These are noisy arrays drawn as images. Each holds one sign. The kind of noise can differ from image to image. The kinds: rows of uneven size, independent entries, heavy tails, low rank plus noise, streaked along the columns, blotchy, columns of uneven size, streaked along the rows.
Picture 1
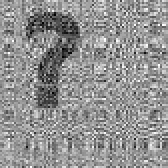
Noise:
low rank plus noise
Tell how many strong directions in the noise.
two
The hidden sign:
question mark
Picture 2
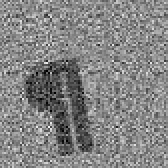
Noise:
low rank plus noise
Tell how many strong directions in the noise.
three or four
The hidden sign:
pilcrow
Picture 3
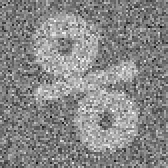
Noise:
independent entries
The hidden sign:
percent sign
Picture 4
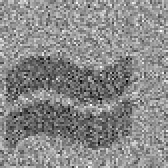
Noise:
low rank plus noise
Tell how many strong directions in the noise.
five to eight
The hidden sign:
approximately sign
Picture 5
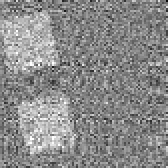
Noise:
low rank plus noise
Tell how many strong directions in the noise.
three or four
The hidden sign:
colon
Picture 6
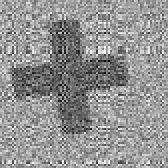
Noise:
low rank plus noise
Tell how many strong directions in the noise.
one
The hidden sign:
plus sign
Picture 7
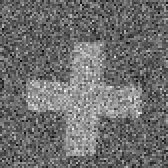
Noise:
independent entries
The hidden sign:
plus sign
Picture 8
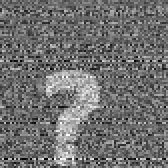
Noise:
rows of uneven size
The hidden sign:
question mark
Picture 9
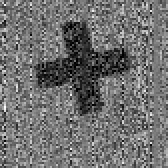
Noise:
columns of uneven size
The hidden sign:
plus sign
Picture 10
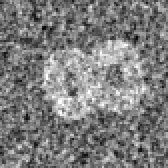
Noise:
blotchy
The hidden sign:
infinity sign
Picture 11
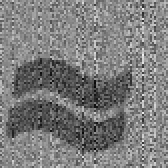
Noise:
columns of uneven size
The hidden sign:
approximately sign
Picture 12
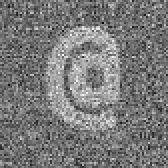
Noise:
low rank plus noise
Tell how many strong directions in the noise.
five to eight
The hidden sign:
at sign
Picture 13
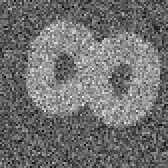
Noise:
independent entries
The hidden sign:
infinity sign
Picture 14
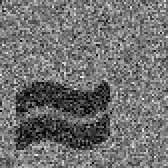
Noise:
independent entries
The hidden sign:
approximately sign
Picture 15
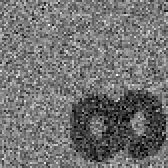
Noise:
independent entries
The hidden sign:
infinity sign
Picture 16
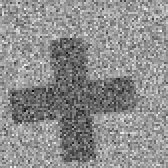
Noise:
independent entries
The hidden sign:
plus sign
